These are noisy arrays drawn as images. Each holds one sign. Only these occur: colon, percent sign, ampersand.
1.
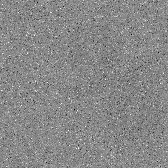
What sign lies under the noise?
percent sign
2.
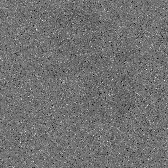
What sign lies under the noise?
percent sign
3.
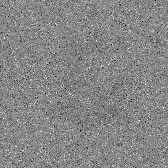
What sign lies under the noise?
ampersand
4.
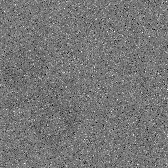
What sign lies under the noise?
percent sign
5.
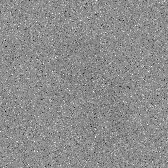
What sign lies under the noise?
percent sign
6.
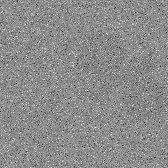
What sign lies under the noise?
percent sign
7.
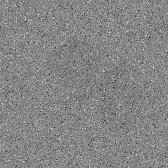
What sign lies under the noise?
percent sign
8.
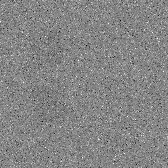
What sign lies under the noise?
colon
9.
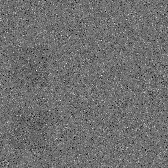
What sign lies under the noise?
colon
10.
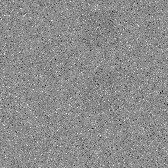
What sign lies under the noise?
colon
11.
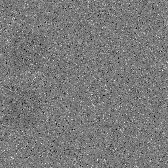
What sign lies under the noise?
colon
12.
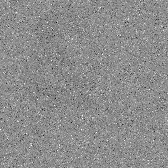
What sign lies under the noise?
ampersand
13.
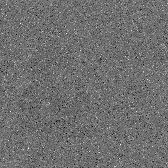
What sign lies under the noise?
ampersand
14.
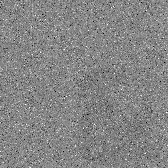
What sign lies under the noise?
ampersand
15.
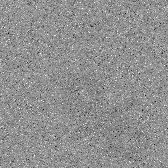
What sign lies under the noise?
percent sign
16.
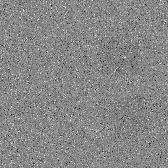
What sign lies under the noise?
colon
